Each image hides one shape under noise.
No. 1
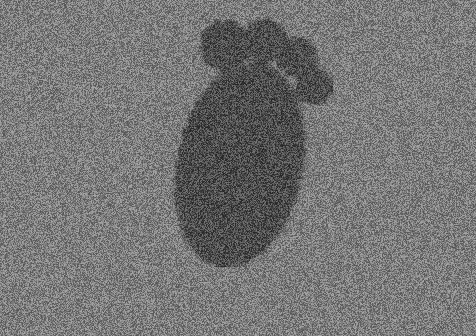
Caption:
dark footprint
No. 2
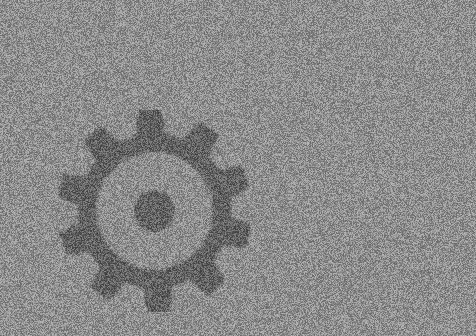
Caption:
dark gear
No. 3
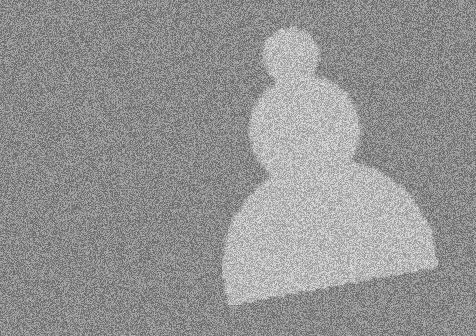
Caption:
light chess pawn
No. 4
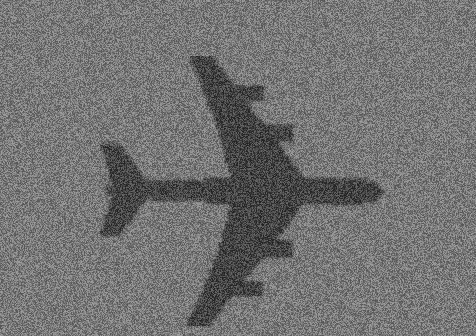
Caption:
dark airplane
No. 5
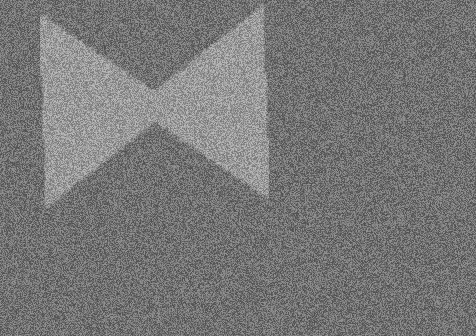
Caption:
light bow tie
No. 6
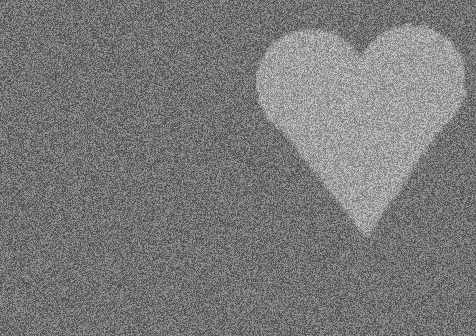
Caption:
light heart
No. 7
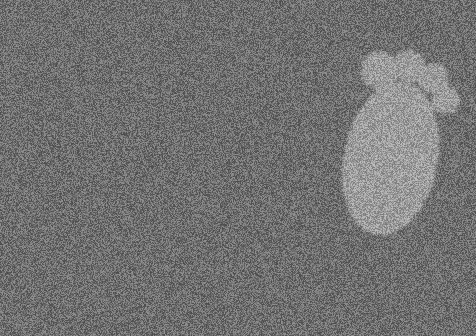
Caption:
light footprint
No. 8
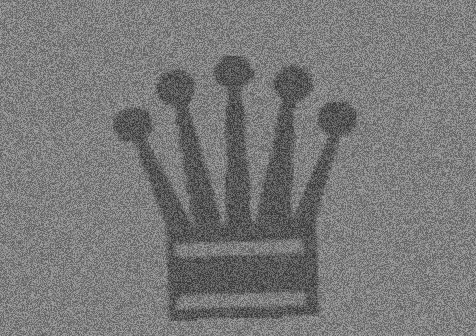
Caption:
dark chess queen
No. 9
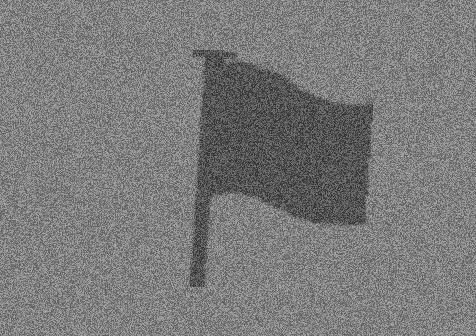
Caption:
dark flag
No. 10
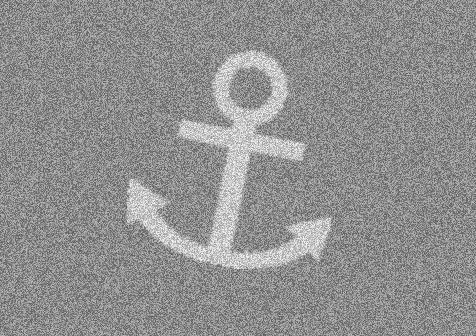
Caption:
light anchor
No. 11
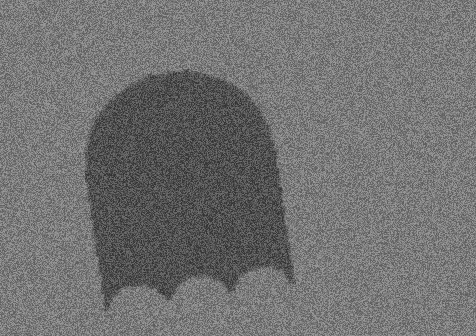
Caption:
dark ghost
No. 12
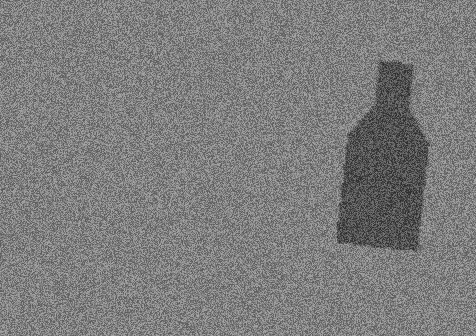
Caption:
dark bottle
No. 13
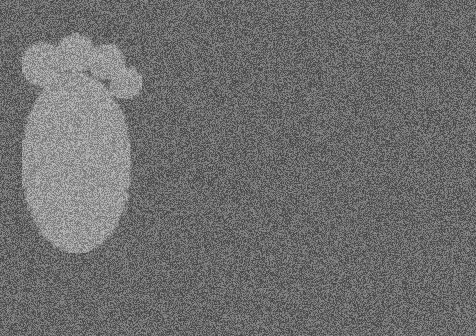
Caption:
light footprint
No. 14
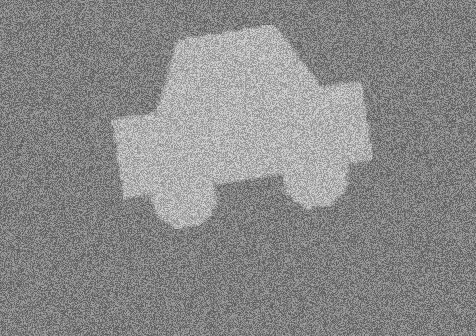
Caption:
light car
